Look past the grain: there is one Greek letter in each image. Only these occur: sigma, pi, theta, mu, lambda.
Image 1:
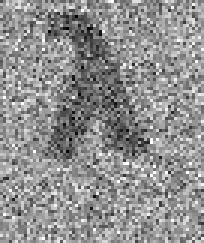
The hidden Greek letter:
lambda
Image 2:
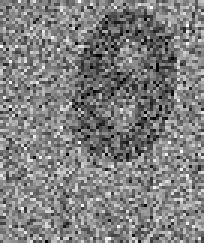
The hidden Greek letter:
theta
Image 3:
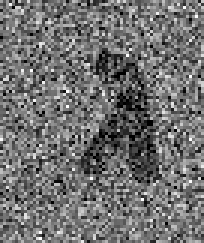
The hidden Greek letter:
lambda
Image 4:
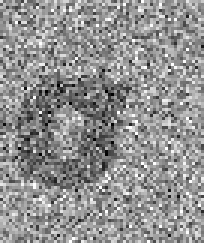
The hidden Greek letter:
sigma
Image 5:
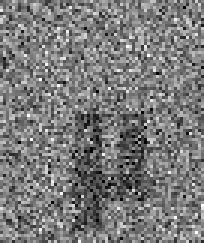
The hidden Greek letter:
mu
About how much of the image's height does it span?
half
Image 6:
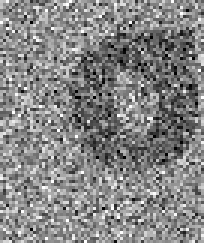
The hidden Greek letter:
sigma
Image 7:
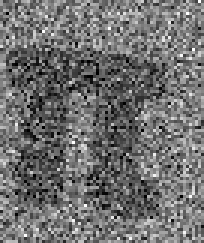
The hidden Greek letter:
pi
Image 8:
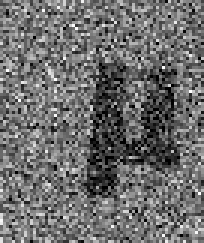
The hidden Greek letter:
mu
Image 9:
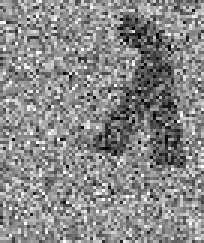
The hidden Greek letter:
lambda
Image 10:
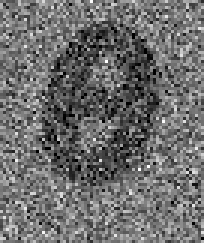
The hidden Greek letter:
theta
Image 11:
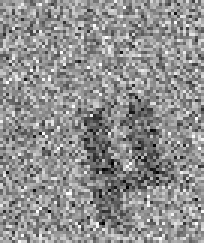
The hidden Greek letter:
mu
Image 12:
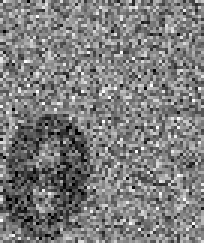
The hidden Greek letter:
theta
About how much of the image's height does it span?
half
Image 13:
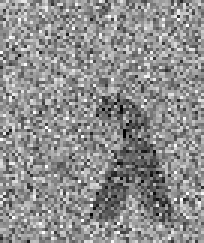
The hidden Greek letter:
lambda
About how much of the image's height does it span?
half
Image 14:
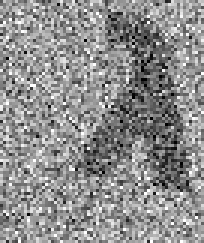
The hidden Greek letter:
lambda
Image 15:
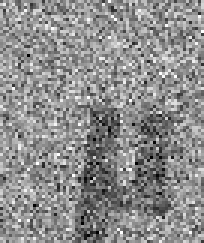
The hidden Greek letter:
mu
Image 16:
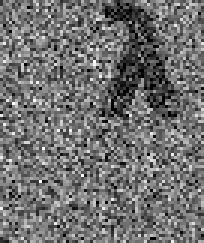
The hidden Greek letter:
lambda
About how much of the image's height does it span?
half
